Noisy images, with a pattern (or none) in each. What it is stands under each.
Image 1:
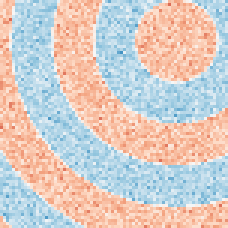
rings round one point
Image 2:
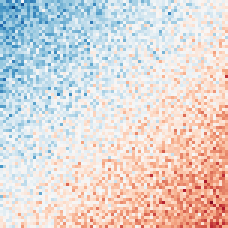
a smooth slope
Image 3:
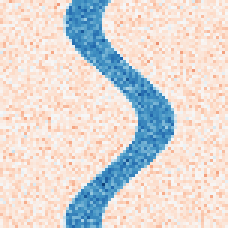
a wavy band
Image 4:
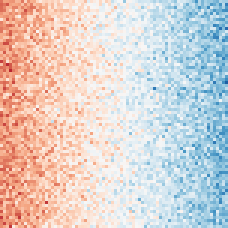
a smooth slope
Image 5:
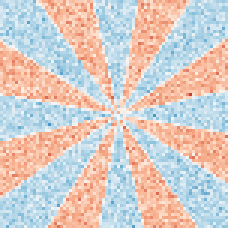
spokes from one point
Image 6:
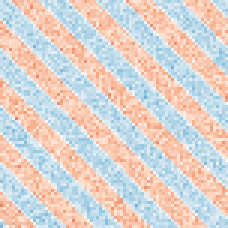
diagonal stripes
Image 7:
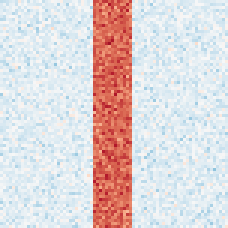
one vertical stripe
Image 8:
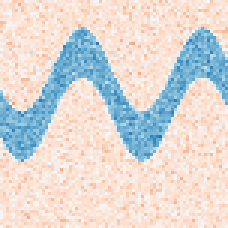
a wavy band
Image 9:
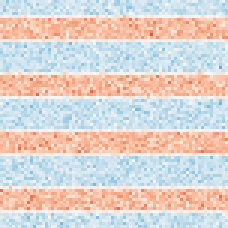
horizontal stripes
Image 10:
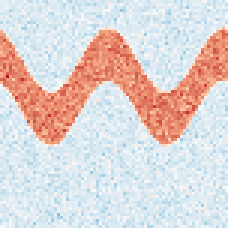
a wavy band
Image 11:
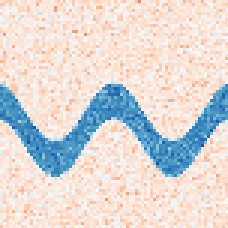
a wavy band
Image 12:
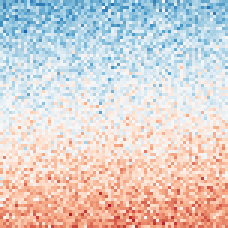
a smooth slope
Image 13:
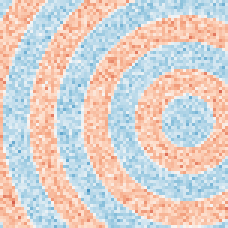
rings round one point
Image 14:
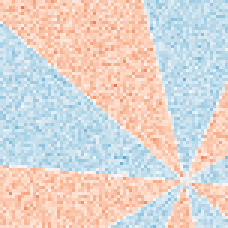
spokes from one point
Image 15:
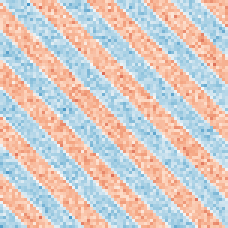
diagonal stripes
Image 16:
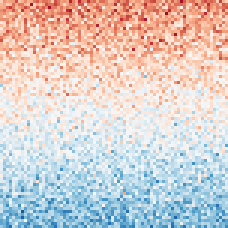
a smooth slope
